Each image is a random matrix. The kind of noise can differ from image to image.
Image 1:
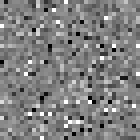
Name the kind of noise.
heavy tails
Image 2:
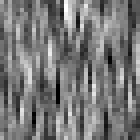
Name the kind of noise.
streaked along the columns
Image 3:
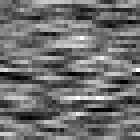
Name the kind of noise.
streaked along the rows
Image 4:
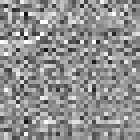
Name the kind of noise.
low rank plus noise
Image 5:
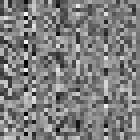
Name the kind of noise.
columns of uneven size
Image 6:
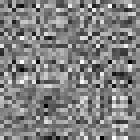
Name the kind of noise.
low rank plus noise
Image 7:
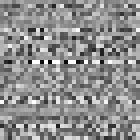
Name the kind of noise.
rows of uneven size
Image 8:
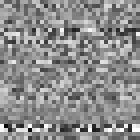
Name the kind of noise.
rows of uneven size
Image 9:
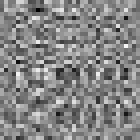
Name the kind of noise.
low rank plus noise
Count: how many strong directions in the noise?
two
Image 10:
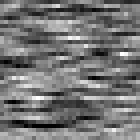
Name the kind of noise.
streaked along the rows
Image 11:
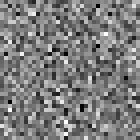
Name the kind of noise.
low rank plus noise
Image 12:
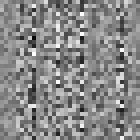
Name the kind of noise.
columns of uneven size
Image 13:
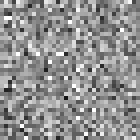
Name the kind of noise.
low rank plus noise
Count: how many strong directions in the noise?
five to eight
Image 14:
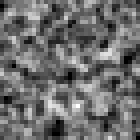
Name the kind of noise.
blotchy
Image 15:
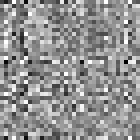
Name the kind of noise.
low rank plus noise
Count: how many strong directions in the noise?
two
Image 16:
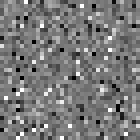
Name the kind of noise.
heavy tails
